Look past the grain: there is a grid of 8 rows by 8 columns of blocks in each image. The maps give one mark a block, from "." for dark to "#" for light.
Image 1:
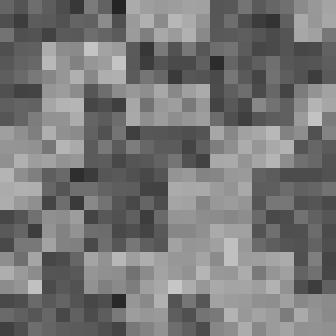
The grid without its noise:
. . . # # . . #
. # # . . . . .
. # . # # . . #
# # . . . # # .
# . . . # # . .
. # . . # # . .
# . # # # # # .
. . . # . # # #
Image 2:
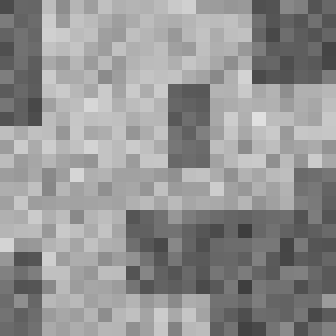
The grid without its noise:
. # # # # # . .
. # # # # # . .
. # # # . # # #
# # # # . # # #
# # # # # # # .
# # # . . . . .
. # # . . . . .
. # # # # . . .
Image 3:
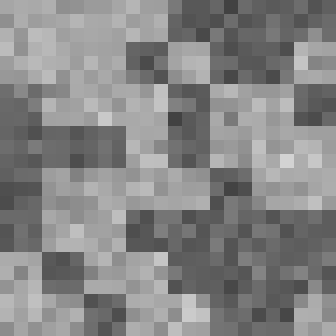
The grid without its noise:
# # # # . . . .
# # # . # . . #
. # # # . # # .
. . . # . # # #
. # # # # . # #
. # # . . . . .
# . # # . . . .
# # . # # . . #
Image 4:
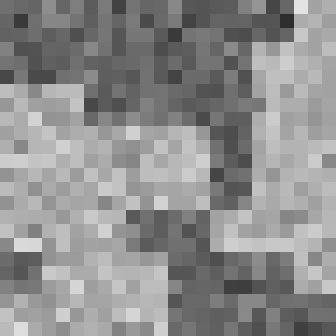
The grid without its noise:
. . . . . . . #
. . . . . . # #
# # . . . . # #
# # # # # . # #
# # # # # . # #
# # # . . # # #
. # # # . . . #
# # # # . . . .
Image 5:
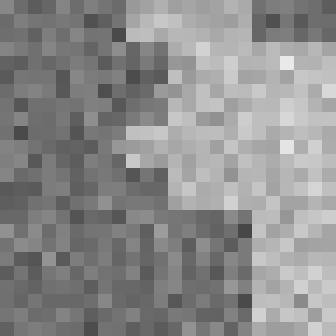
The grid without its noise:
. . . # # # . .
. . . . # # # #
. . . . # # # #
. . . # # # # #
. . . . # # # #
. . . . . . # #
. . . . . . # #
. . . . . . # #
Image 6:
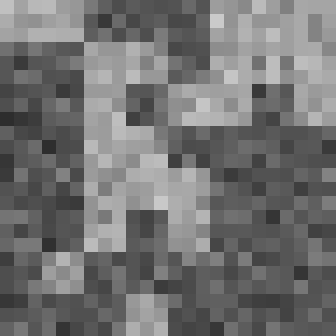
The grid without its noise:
# # . . . # # #
. . # # . # # #
. . # . # # . #
. . # # . . . .
. . # # # . . .
. . # . # . . .
. # . . . . . .
. . . # . . . .
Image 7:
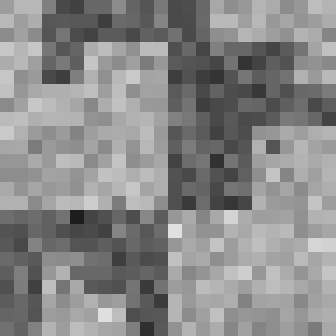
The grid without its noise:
# . . . . # # #
# . # # . . . #
# # # # . . . .
# # # # . . # #
# # # # . . # #
. . . . # # # #
. # . . # # # #
. # # . # # # #
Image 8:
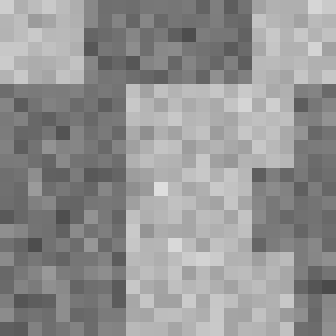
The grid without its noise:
# # . . . . # #
# # . . . . # #
. . . # # # # .
. . . # # # # .
. . . # # # . .
. . . # # # . .
. . . # # # # .
. . . # # # # .
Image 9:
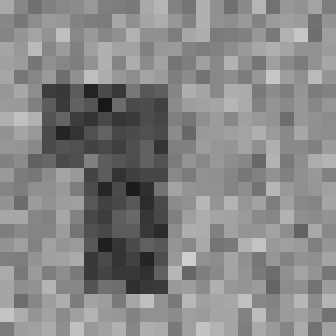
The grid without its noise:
# # # # # # # #
# # # # # # # #
# . . . # # # #
# . . . # # # #
# # . . # # # #
# # . . # # # #
# # . . # # # #
# # # # # # # #
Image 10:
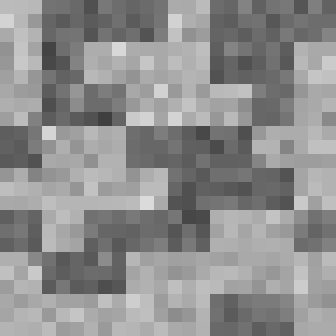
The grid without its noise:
# . . . # . . .
# . # # # . . #
# . . # # # . #
. # # . . . # #
# # # # . . . #
. # . . . # # .
# . . # # # # #
# # # # # . . #
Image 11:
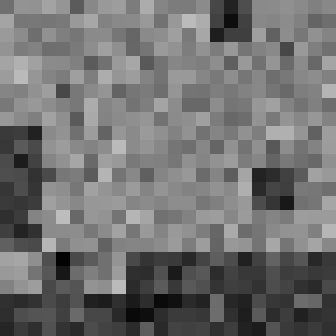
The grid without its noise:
# # # # # . # #
# # # # # # # #
# # # # # # # #
. # # # # # # #
. # # # # # . #
. # # # # # # #
# . # . . . . .
. . . . . . . .
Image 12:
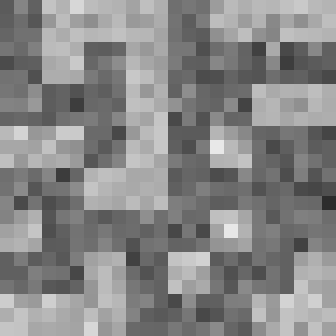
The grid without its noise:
. # # # . # # #
. # . # . . . .
. . . # . . # #
# # . # . # . .
. . # # . . . .
# . . . . # . .
. . # . # . . #
# # # . . . # #
